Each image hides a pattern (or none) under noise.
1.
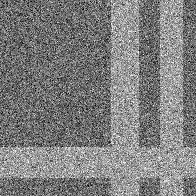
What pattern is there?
bands of rows crossing bands of columns
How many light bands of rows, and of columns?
1 and 2
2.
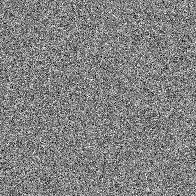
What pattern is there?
only noise
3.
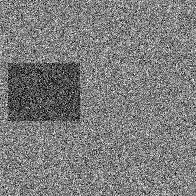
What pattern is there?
one block
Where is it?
middle left
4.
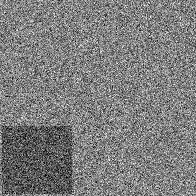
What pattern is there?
one block
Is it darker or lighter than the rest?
darker
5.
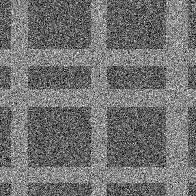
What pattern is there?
bands of rows crossing bands of columns
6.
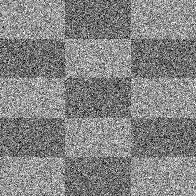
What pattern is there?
a checkerboard
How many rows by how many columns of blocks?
5 by 3
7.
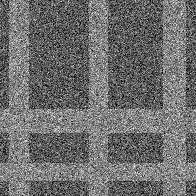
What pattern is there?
bands of rows crossing bands of columns
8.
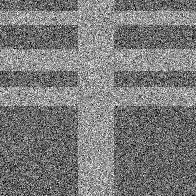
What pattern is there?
bands of rows crossing bands of columns
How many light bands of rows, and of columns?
3 and 1
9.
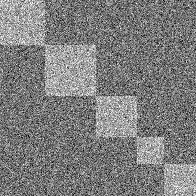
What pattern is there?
blocks along the diagonal
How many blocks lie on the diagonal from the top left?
5
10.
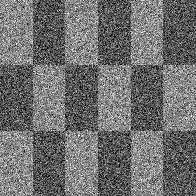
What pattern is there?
a checkerboard
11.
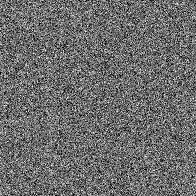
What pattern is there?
only noise
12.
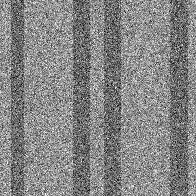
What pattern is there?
bands of columns
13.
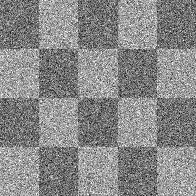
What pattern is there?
a checkerboard
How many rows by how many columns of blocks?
4 by 5
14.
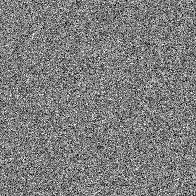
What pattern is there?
only noise
